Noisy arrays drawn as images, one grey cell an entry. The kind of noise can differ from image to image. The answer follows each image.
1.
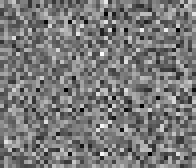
low rank plus noise
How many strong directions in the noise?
one
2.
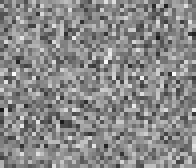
independent entries
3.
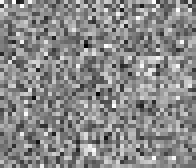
low rank plus noise
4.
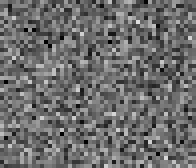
independent entries
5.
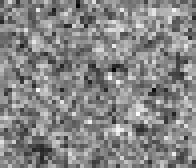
blotchy
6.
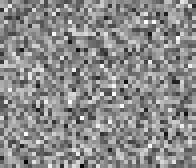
independent entries
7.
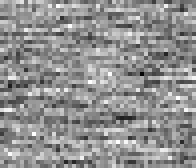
streaked along the rows
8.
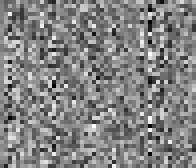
columns of uneven size
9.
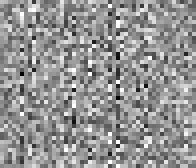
columns of uneven size
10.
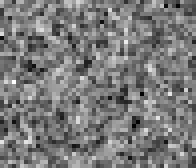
blotchy
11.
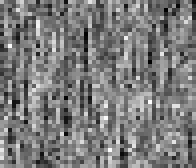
streaked along the columns
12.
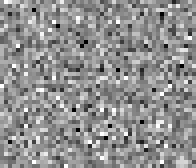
heavy tails
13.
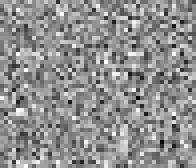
low rank plus noise
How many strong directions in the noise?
one
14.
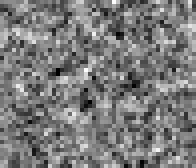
blotchy
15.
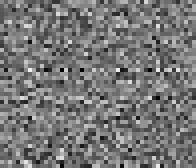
low rank plus noise
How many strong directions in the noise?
two
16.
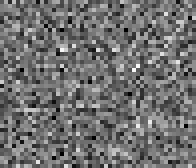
independent entries
